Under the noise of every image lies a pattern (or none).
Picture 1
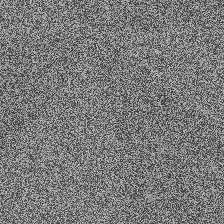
spokes from one point
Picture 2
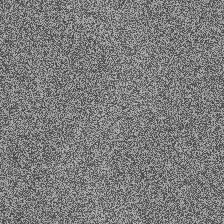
a wavy band
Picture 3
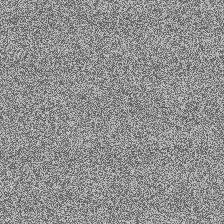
horizontal stripes
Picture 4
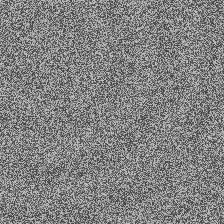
rings round one point
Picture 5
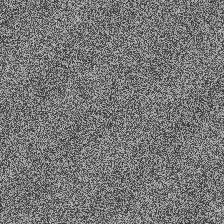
diagonal stripes
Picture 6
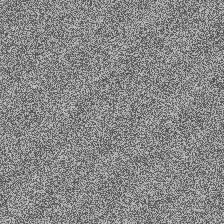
diagonal stripes
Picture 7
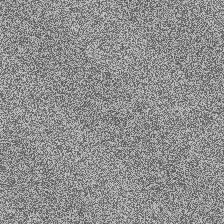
diagonal stripes
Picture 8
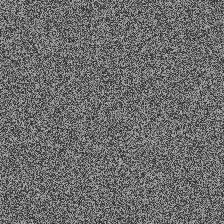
only noise
